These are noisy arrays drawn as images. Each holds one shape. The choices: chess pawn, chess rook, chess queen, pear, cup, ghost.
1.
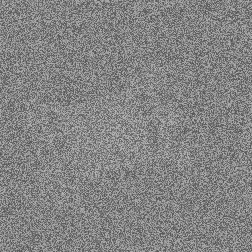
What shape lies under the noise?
chess rook
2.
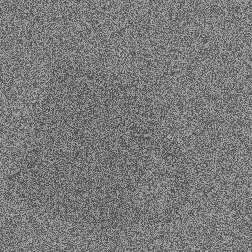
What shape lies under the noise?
cup
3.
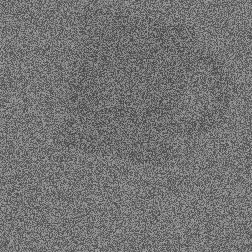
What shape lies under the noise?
cup
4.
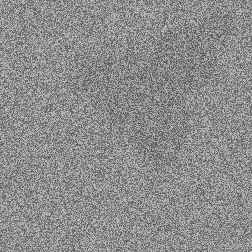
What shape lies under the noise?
chess pawn
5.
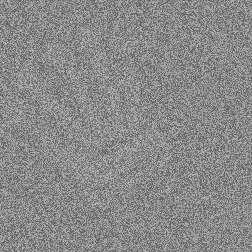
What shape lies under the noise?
chess queen
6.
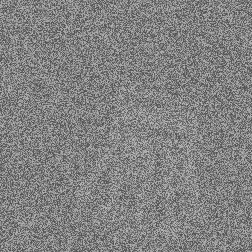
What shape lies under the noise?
chess queen
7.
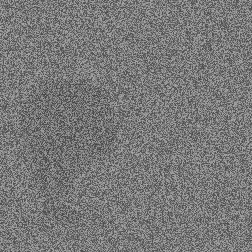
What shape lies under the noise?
pear
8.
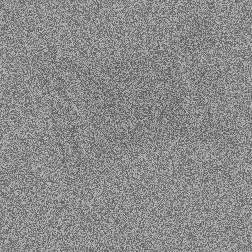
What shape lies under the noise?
chess rook
